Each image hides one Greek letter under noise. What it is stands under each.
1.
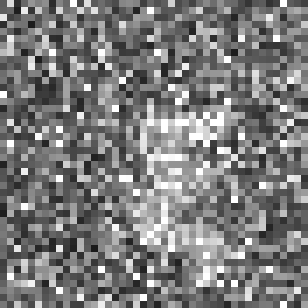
xi
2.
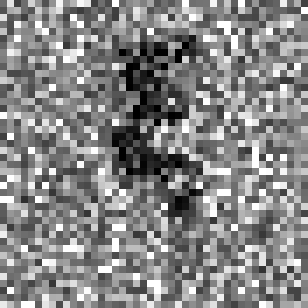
xi
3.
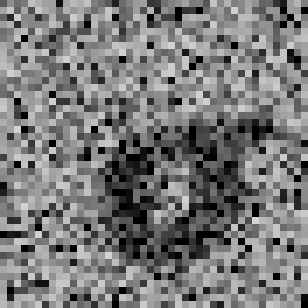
sigma
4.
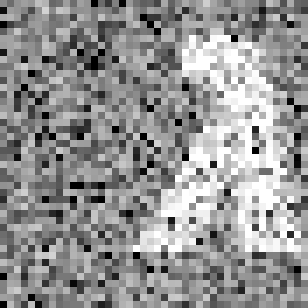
lambda
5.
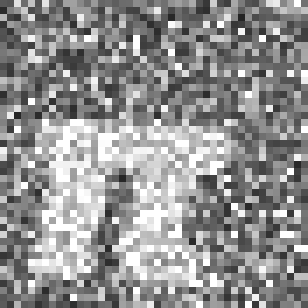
pi
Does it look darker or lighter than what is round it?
lighter
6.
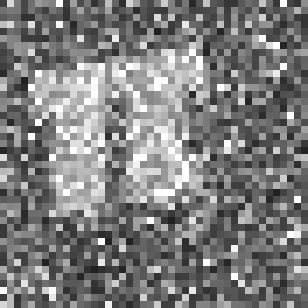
pi
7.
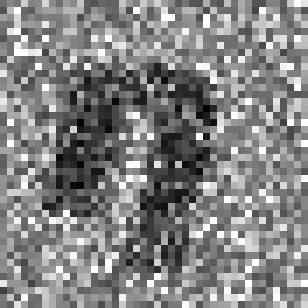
eta
